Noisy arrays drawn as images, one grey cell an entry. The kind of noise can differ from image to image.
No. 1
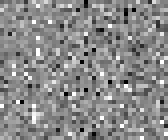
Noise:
heavy tails
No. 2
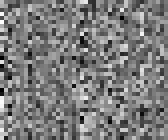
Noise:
columns of uneven size
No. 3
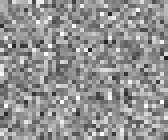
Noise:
independent entries
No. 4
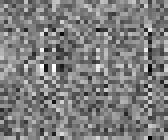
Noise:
low rank plus noise
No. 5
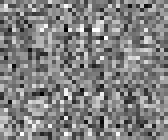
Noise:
low rank plus noise
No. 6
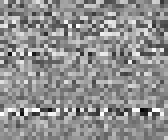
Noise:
rows of uneven size
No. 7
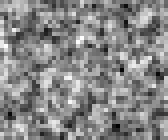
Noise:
blotchy
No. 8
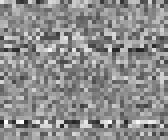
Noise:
rows of uneven size
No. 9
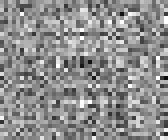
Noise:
low rank plus noise
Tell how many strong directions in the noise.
three or four
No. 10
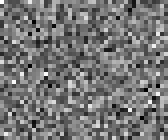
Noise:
independent entries
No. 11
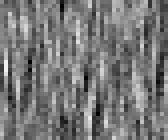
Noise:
streaked along the columns
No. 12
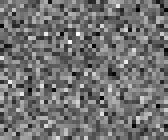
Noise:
independent entries
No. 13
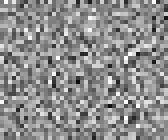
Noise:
low rank plus noise
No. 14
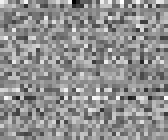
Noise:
rows of uneven size
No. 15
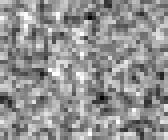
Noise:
blotchy
